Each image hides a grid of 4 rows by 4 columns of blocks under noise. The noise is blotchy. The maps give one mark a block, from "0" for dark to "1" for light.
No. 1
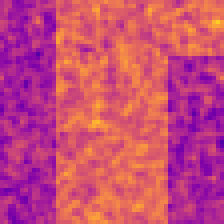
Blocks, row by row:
0111
0110
0110
0110
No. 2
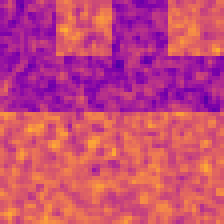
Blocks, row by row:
0101
0000
1111
1111
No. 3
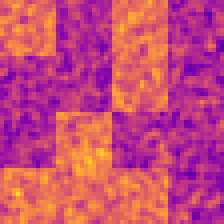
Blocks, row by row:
1010
0010
0100
1110
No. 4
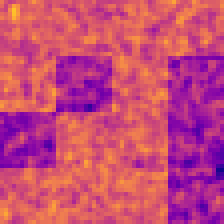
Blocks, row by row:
1111
1010
0110
1110
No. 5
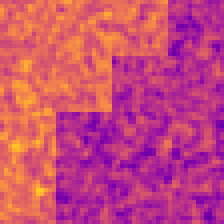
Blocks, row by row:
1110
1100
1000
1000
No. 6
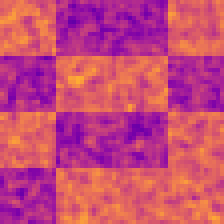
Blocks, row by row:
1001
0110
1001
0111
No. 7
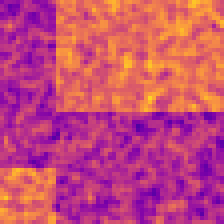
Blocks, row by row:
0111
0111
0000
1000
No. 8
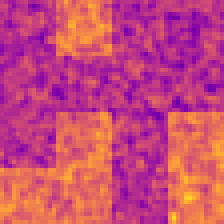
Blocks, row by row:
0100
0000
0101
1101
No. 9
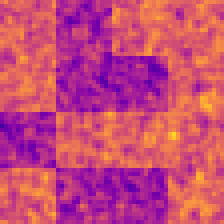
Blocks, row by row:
1011
1001
0111
1001
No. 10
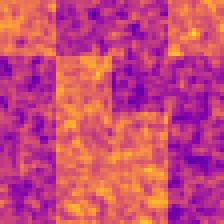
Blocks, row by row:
1001
0100
0110
0110
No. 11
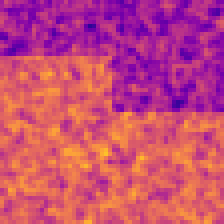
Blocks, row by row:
0000
1100
1111
1111
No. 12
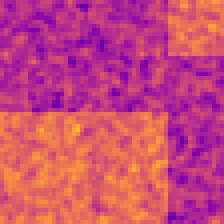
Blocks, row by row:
0001
0000
1110
1110
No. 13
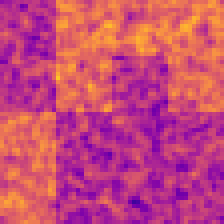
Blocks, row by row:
0111
0101
1000
1000
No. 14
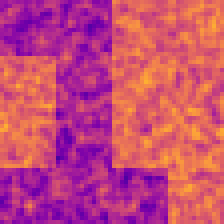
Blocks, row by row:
0011
1011
1011
0001
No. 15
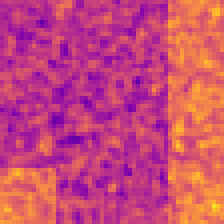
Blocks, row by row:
0001
0001
0001
1001
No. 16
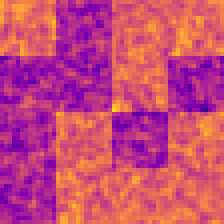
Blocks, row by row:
1011
0010
0101
0111
